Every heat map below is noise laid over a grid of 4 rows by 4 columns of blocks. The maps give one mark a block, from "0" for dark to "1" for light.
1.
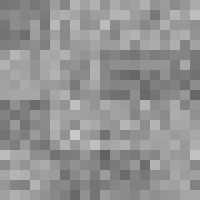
0111
1100
0111
1001
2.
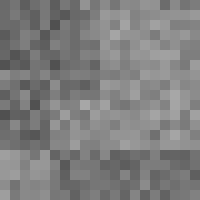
0011
0011
0111
1000
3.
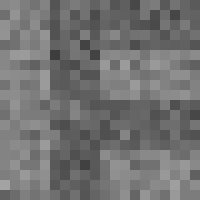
1000
1011
1000
1011
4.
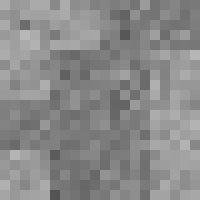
1100
1001
0001
1001
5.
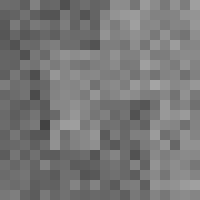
0011
0111
0101
0001
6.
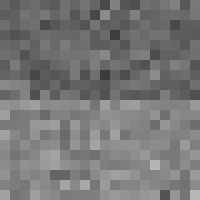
0000
0000
1111
1111
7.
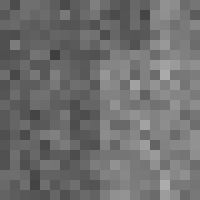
0001
0011
0011
0011
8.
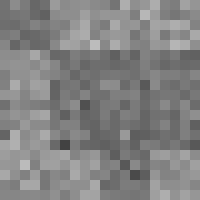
0111
1000
1000
1101
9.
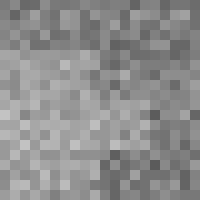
0000
1100
1110
1100
